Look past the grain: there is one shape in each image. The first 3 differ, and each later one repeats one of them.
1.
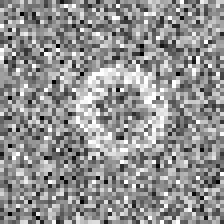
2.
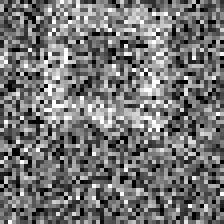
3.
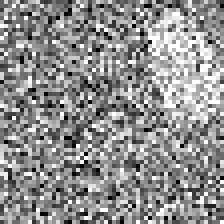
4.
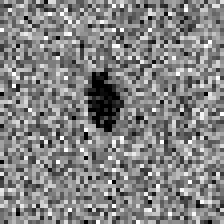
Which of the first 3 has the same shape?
3
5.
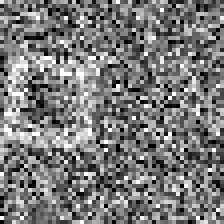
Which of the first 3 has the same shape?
2
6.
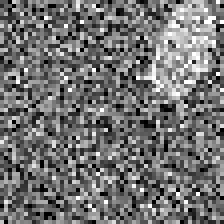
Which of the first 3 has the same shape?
3
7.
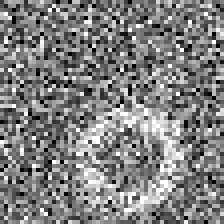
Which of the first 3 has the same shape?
1
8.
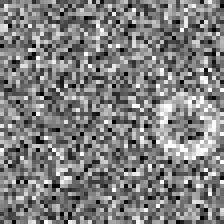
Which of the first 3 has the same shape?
1
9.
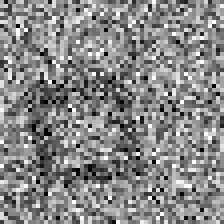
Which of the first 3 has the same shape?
2
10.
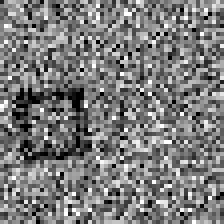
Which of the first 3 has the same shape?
2
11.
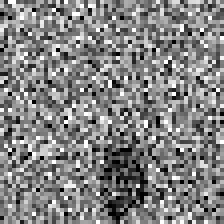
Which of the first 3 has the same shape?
3
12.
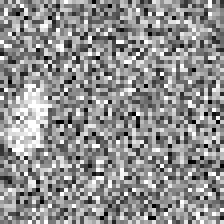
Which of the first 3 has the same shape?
3
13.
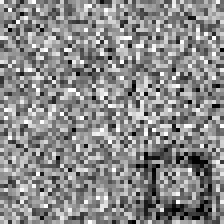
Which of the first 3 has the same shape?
2
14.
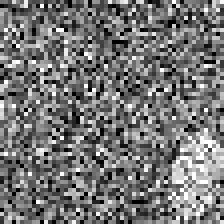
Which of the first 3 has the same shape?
3
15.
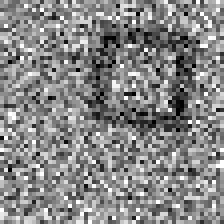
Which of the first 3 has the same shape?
2
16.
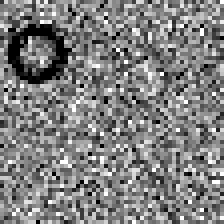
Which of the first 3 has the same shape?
1
